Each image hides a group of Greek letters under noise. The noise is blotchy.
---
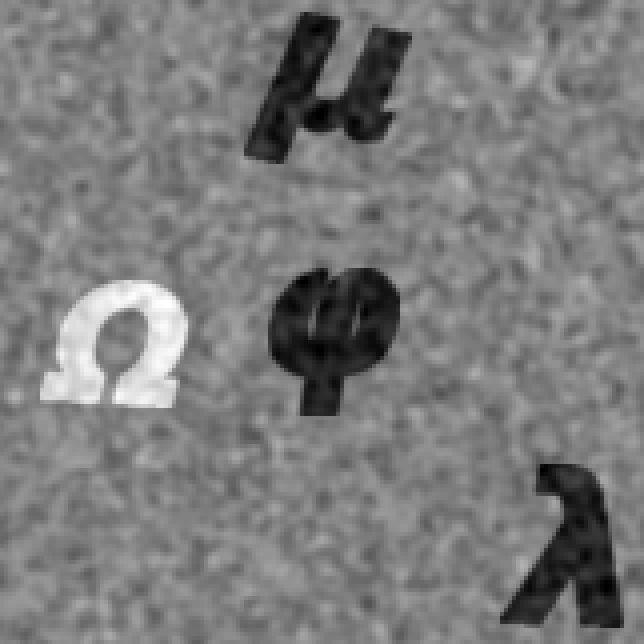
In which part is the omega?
middle left
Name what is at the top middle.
mu
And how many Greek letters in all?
4
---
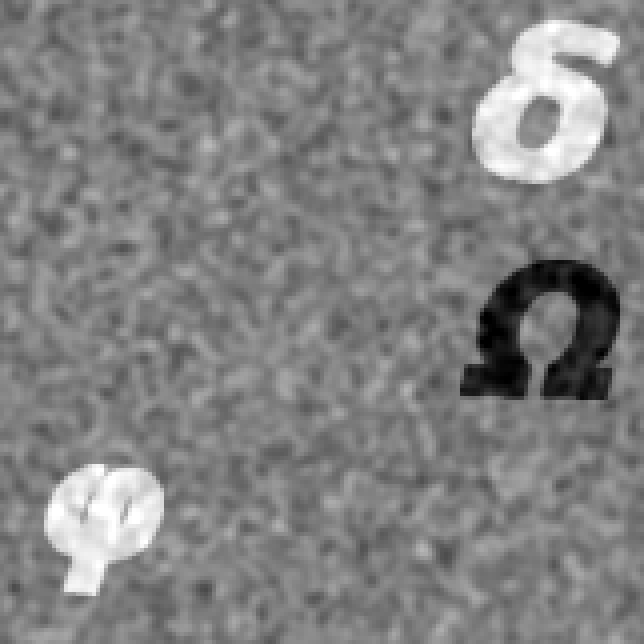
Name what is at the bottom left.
phi
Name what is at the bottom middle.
nothing
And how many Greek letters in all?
3
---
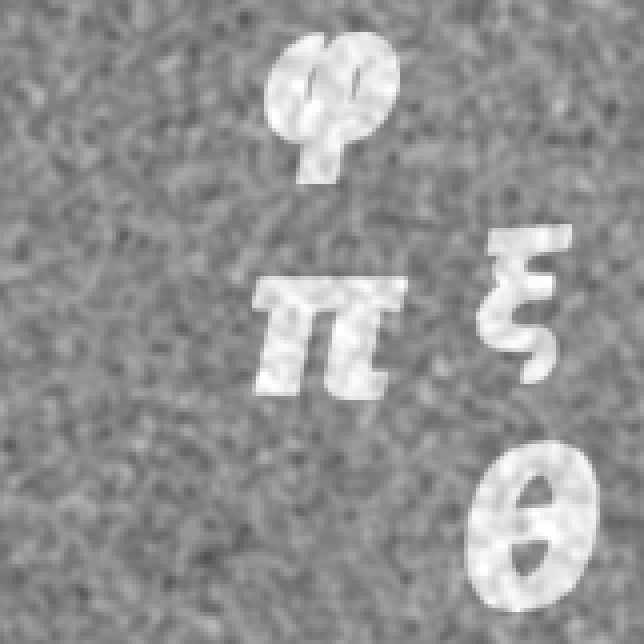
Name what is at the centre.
pi
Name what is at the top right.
nothing
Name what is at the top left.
nothing
